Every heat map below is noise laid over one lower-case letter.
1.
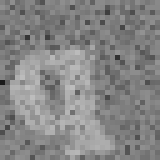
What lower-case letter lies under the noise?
q
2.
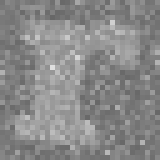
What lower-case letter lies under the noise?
r
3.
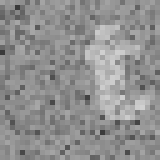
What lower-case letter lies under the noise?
t
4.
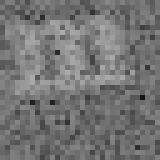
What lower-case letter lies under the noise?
m
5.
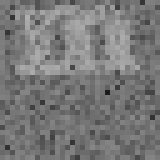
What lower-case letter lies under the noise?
m
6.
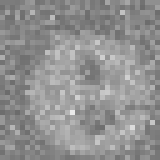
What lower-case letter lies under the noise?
e
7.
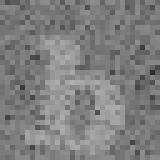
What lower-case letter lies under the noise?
b
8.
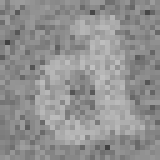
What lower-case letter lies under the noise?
d
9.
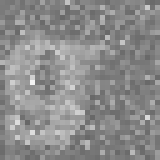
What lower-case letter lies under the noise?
g
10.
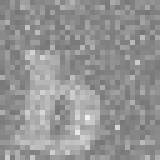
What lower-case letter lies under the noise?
b
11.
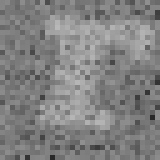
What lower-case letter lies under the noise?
r
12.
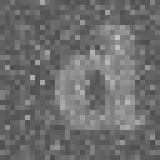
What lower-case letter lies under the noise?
d
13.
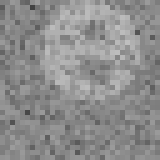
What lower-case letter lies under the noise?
e
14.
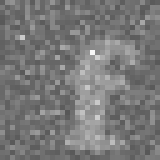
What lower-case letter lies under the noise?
f
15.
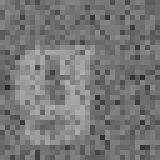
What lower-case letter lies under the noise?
g
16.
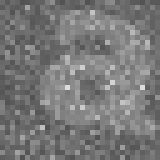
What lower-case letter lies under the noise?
a
